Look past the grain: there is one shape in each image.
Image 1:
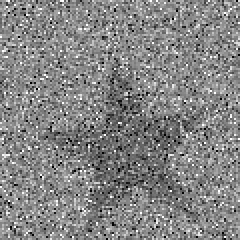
dark star
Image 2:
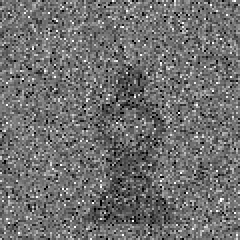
dark chess bishop
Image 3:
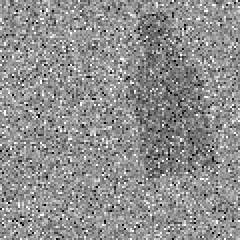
dark bottle
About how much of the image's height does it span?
two thirds
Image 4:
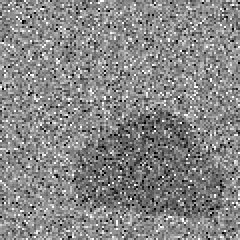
dark cloud
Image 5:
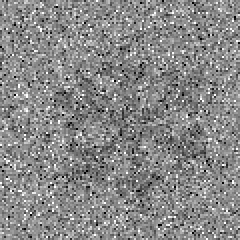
dark snowflake
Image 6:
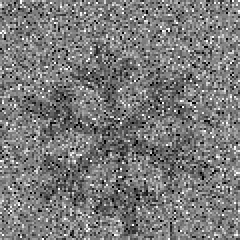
dark snowflake
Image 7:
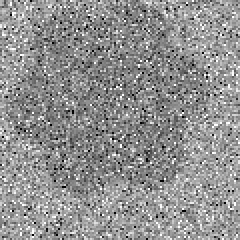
dark flower
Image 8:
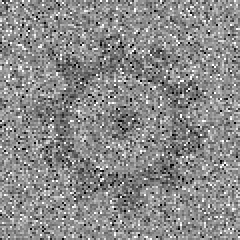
dark gear
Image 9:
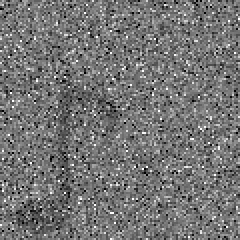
dark musical note
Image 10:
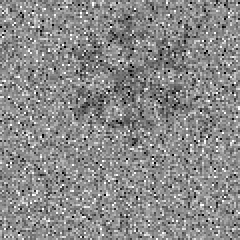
dark snowflake
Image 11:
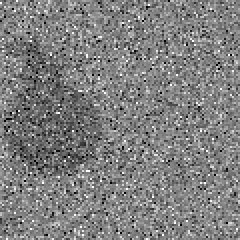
dark pear
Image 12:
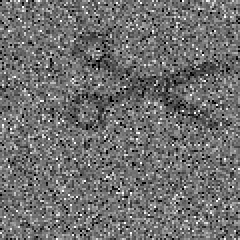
dark pair of scissors
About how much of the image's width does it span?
two thirds
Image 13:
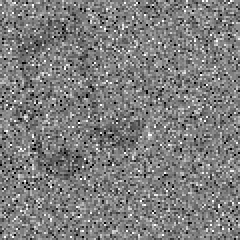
dark pair of musical notes
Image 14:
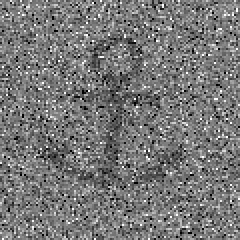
dark anchor
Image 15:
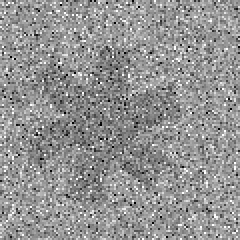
dark asterisk
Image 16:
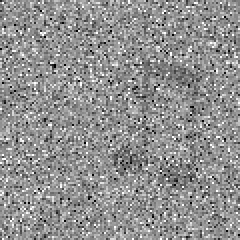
dark pair of musical notes
